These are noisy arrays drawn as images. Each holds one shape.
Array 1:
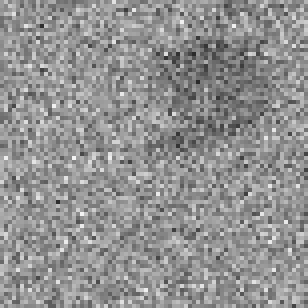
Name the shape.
teapot
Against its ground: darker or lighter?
darker
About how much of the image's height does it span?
half
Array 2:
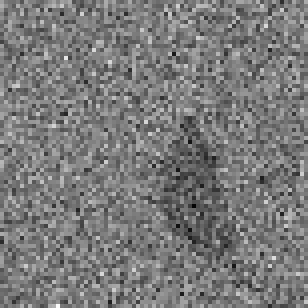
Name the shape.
umbrella
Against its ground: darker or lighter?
darker
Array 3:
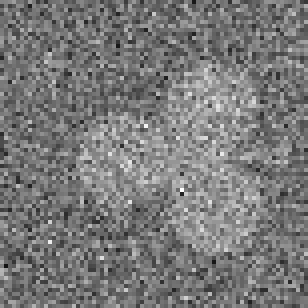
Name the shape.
club
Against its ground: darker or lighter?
lighter
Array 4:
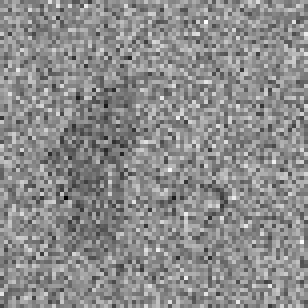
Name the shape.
umbrella
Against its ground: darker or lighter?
darker
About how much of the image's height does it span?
two thirds
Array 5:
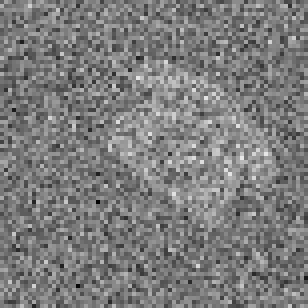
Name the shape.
telephone
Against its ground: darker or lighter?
lighter
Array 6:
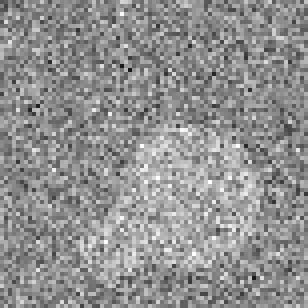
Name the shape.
light bulb
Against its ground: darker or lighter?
lighter
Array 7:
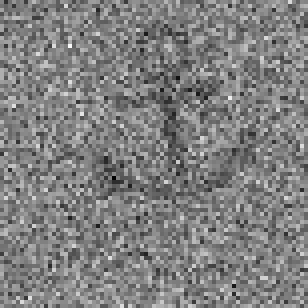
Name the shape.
anchor
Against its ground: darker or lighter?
darker
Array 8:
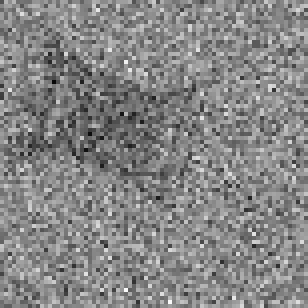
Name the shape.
chess rook
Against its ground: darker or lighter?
darker
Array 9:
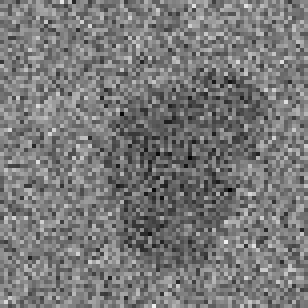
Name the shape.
cloud
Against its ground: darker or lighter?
darker
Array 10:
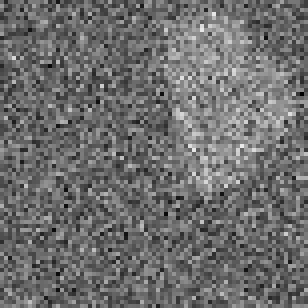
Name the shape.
cloud
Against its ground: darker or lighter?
lighter
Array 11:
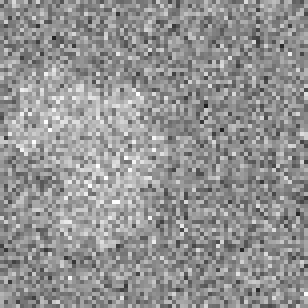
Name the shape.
car
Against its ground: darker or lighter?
lighter
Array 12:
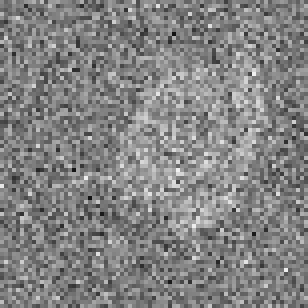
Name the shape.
telephone
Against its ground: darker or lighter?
lighter
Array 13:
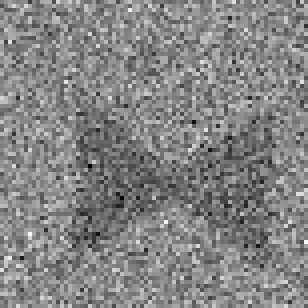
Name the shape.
bow tie
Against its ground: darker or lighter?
darker
